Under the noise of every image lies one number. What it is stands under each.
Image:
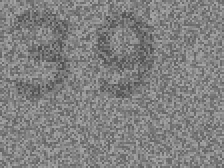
39
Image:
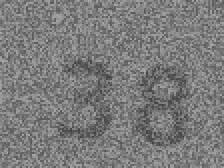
38
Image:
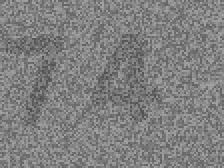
74
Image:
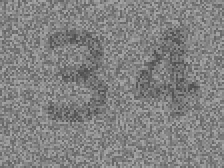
34
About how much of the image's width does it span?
two thirds
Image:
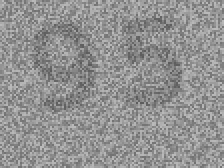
95
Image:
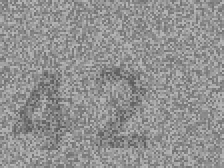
42
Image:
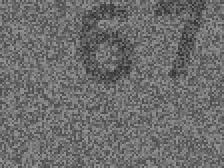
67
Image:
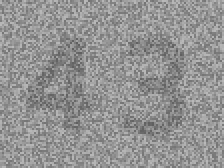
43
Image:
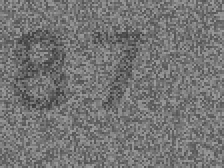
87
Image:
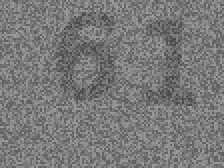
61
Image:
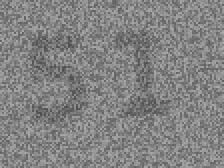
51
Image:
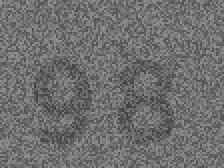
98
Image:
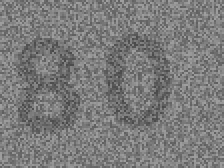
80
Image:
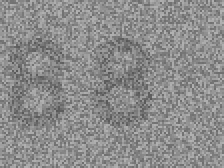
88
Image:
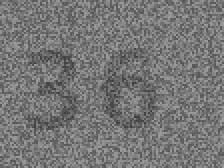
36
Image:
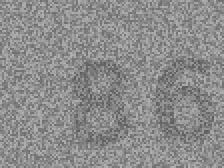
86
